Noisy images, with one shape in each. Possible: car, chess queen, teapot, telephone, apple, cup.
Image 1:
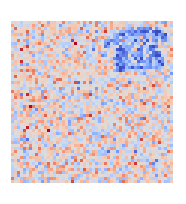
telephone
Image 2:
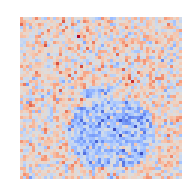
apple
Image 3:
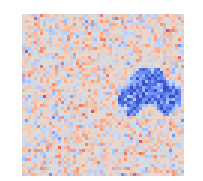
car
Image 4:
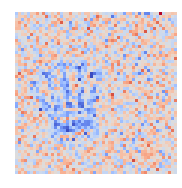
chess queen
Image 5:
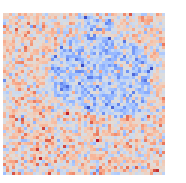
apple
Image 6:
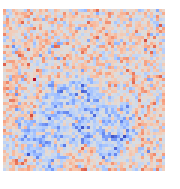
car
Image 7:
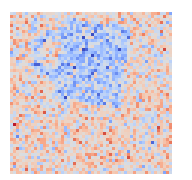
cup
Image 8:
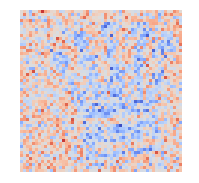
chess queen
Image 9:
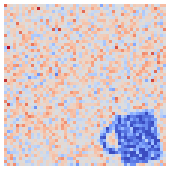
cup
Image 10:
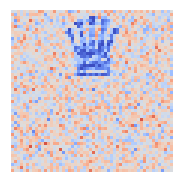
chess queen
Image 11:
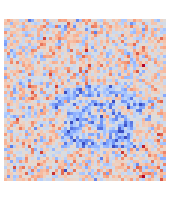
telephone
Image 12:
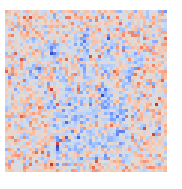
chess queen
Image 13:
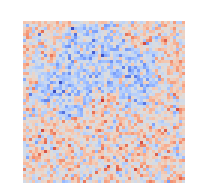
car
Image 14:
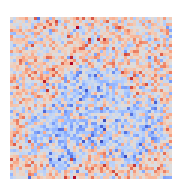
car
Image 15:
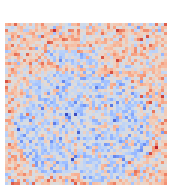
apple
